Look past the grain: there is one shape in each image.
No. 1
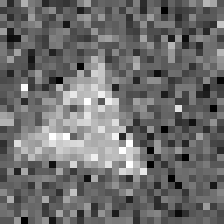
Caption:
light triangle
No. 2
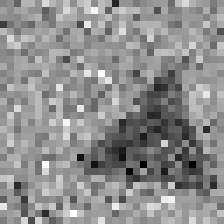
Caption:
dark triangle
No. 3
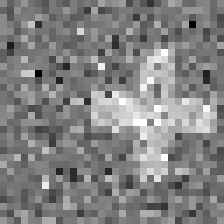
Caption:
light cross
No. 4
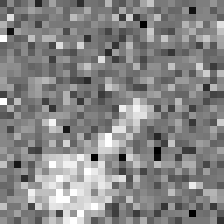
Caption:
light lollipop
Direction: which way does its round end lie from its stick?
down and left
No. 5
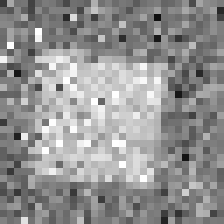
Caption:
light square
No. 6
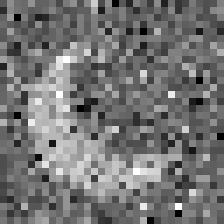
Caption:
light crescent
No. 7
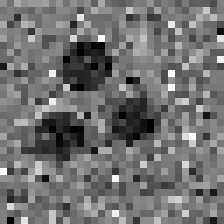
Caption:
dark three dots
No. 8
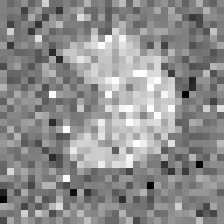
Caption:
light disc with a wedge cut out
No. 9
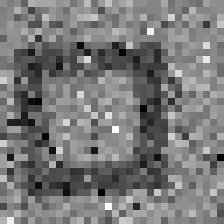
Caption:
dark square frame
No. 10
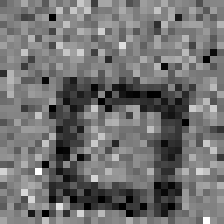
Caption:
dark square frame
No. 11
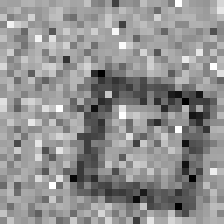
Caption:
dark square frame
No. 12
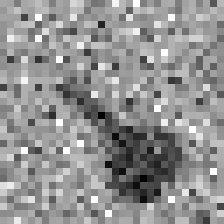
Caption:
dark lollipop
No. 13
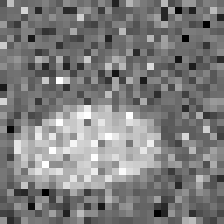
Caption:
light ellipse
